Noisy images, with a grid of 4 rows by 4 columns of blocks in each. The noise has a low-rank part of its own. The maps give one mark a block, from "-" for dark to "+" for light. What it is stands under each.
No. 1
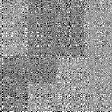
+ - - +
+ - - +
- - + +
- + + +
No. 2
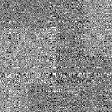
- - - +
+ + - +
+ + - -
+ - - -
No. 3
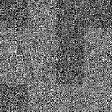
- + - -
+ + - +
+ + - +
- + + +
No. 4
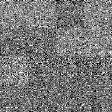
+ + - +
- - + +
+ - - -
- - - -
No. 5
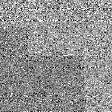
+ + + +
- + + +
- - - +
- - - +
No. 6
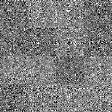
- + + -
- - + -
+ + - +
- + + +
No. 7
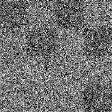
- + - +
+ - + -
+ + + +
+ + + -
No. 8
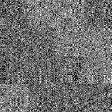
- + + -
- - + +
- - - +
+ - - -
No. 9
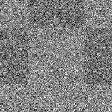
+ - - +
- + + -
- + + -
+ + + +
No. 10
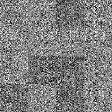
+ + - +
+ + + +
+ - - +
- + - +
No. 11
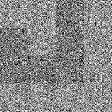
+ + - +
- + - +
- - - +
+ + + +
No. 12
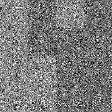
+ - + -
+ - - -
+ + - -
+ + - -
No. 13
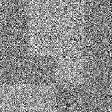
- + + -
- + + -
- - + -
+ + - -
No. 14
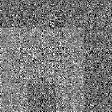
- - - -
+ + + -
+ + + -
+ - + -
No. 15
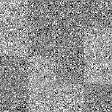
+ - - -
+ - - +
- + - +
- + + -
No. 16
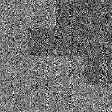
+ + - -
+ - - -
+ + + -
+ + + +
